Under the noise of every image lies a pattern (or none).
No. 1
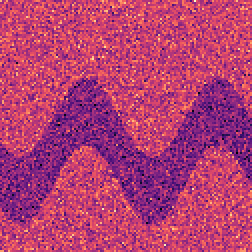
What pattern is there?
a wavy band
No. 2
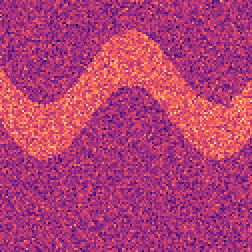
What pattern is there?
a wavy band
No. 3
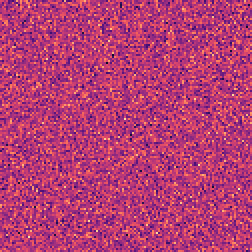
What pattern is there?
only noise
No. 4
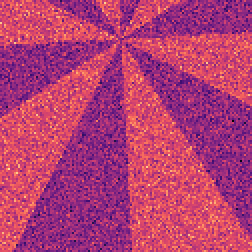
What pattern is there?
spokes from one point
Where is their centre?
top middle
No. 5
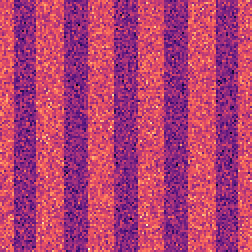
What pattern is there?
vertical stripes
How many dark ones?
5
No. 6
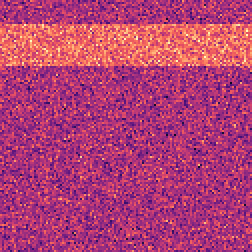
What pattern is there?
one horizontal stripe
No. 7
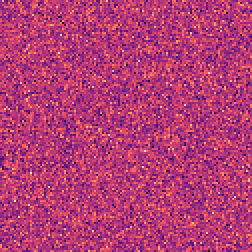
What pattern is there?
only noise
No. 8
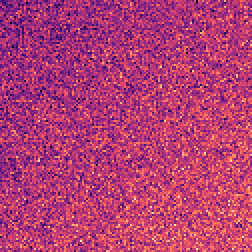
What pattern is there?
a smooth slope
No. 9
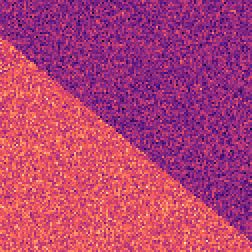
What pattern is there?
a sharp edge
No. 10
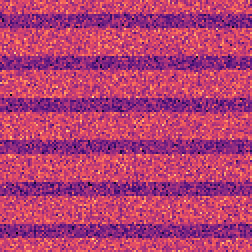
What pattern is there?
horizontal stripes
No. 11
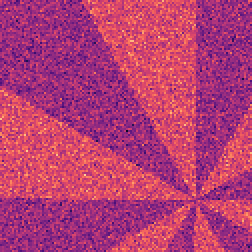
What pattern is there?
spokes from one point
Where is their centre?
bottom right
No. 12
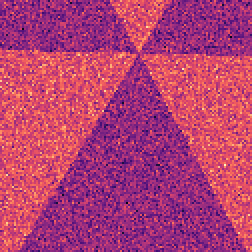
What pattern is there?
spokes from one point
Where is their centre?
top middle
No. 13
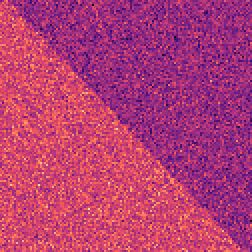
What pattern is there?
a sharp edge
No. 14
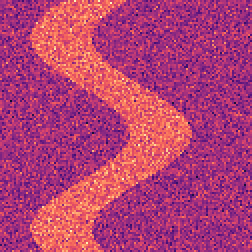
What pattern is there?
a wavy band
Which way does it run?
top to bottom
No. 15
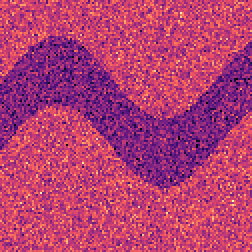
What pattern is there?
a wavy band
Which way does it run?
left to right
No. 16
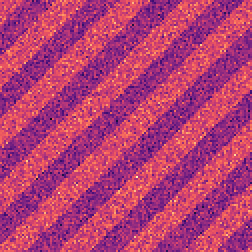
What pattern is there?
diagonal stripes
